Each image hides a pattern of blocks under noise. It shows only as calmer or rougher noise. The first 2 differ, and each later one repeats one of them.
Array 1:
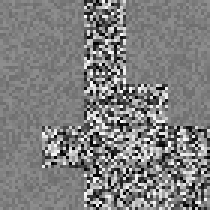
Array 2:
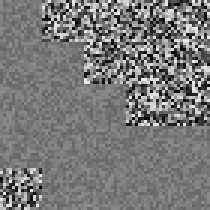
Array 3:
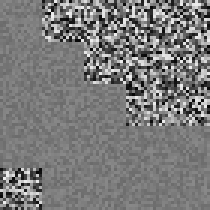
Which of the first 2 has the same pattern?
2
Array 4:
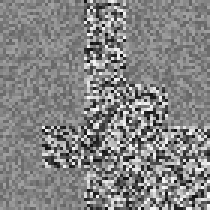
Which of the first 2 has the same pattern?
1
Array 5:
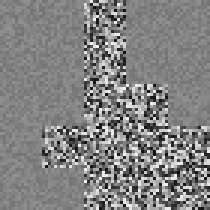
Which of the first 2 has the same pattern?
1
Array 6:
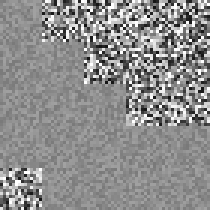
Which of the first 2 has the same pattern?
2
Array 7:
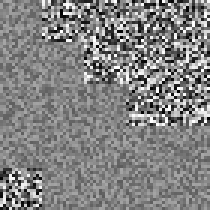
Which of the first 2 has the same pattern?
2
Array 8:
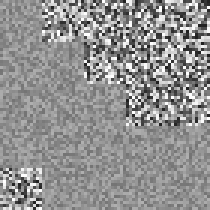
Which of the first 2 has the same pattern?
2
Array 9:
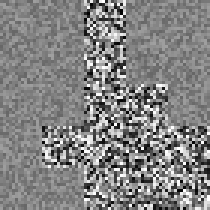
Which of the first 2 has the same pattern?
1
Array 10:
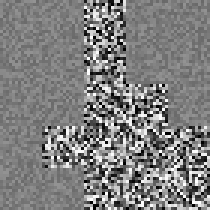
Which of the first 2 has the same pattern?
1
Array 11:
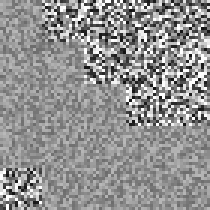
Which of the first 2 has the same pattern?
2
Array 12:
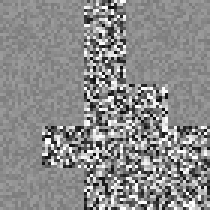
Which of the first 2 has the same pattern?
1
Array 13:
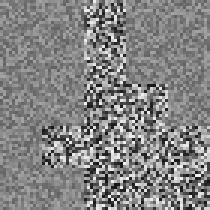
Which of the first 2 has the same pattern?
1
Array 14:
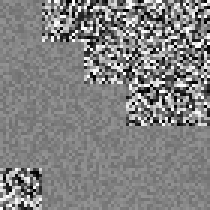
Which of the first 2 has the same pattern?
2
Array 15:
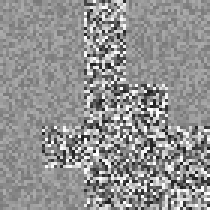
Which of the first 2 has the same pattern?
1
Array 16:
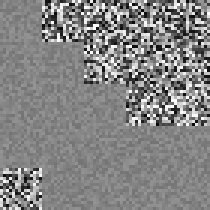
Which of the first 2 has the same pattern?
2
